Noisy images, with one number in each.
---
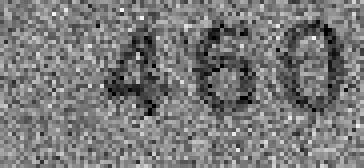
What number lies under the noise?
460
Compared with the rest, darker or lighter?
darker
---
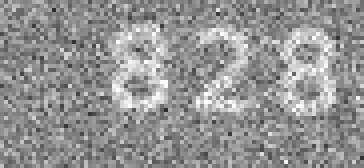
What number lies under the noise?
828
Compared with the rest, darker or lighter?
lighter
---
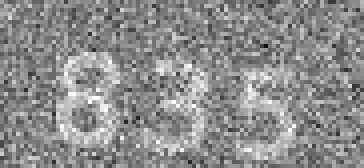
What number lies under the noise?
835
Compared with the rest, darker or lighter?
lighter
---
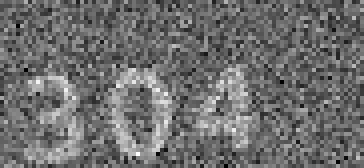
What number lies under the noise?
304
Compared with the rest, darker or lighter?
lighter
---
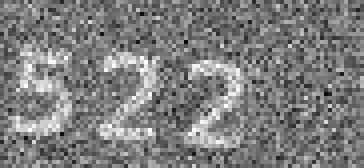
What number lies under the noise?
522
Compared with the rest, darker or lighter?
lighter
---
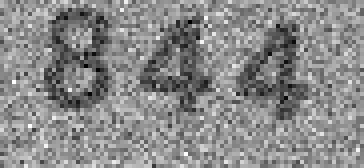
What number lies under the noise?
844
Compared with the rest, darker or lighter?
darker
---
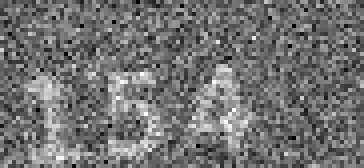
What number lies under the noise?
154
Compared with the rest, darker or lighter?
lighter
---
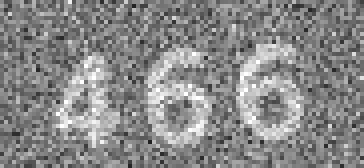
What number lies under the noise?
466
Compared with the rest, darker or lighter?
lighter
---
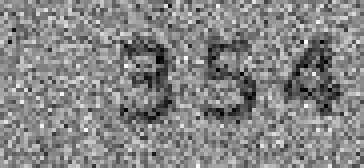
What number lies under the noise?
354
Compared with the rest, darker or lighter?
darker
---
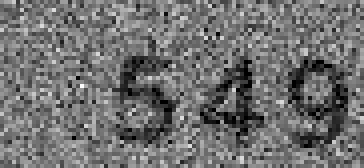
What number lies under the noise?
549
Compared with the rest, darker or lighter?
darker
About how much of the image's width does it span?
two thirds
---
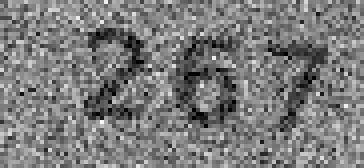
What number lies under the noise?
267
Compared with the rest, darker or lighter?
darker
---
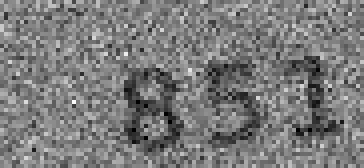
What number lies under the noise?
851
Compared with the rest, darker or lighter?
darker
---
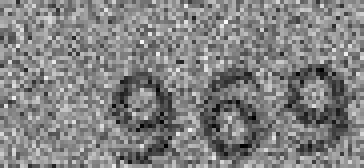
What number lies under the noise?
969
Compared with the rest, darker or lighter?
darker
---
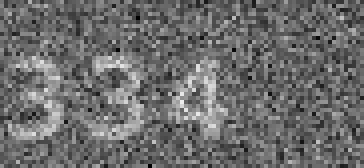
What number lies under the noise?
334
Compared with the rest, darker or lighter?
lighter
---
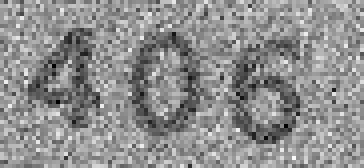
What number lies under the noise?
406
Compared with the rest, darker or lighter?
darker
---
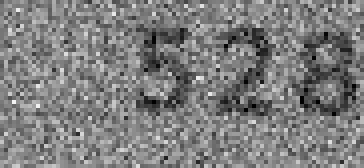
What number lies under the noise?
528
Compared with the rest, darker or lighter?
darker
